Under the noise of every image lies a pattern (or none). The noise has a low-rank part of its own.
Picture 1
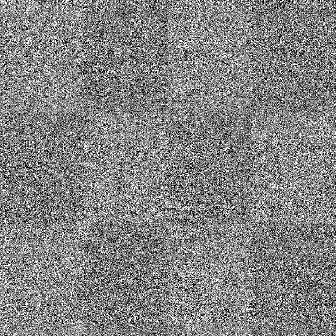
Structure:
a checkerboard
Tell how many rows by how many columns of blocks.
3 by 4
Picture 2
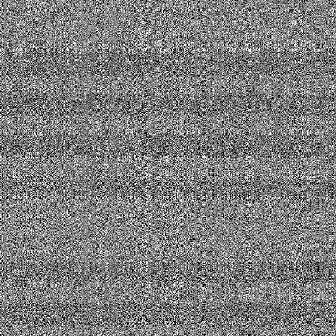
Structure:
bands of rows
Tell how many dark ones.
6
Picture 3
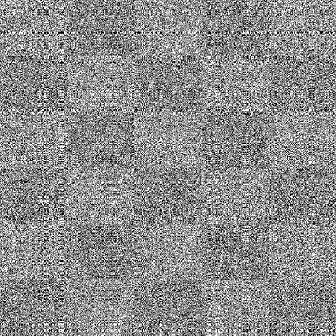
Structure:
a checkerboard
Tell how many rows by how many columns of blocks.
6 by 5
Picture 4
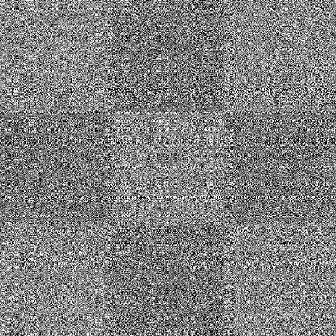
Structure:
a checkerboard
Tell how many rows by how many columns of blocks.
3 by 3
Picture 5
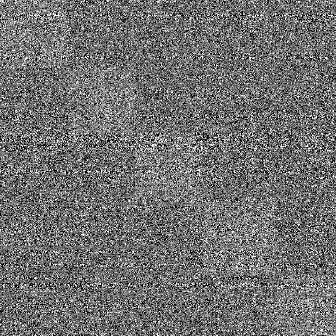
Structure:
blocks along the diagonal
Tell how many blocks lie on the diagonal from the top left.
5
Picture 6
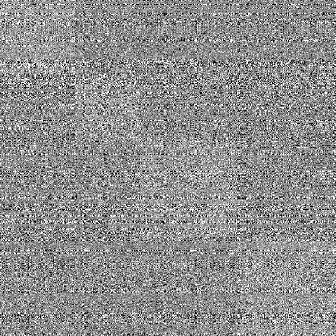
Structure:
blocks along the diagonal
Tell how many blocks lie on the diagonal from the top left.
4
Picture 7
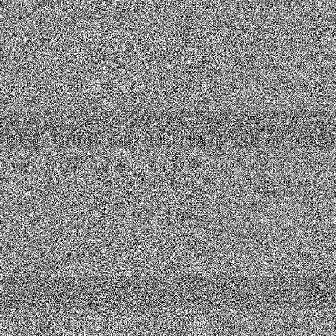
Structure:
bands of rows
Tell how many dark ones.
2
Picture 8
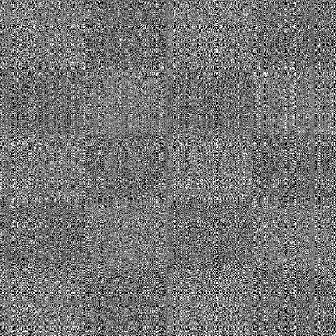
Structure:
a checkerboard
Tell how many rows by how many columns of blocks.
5 by 4
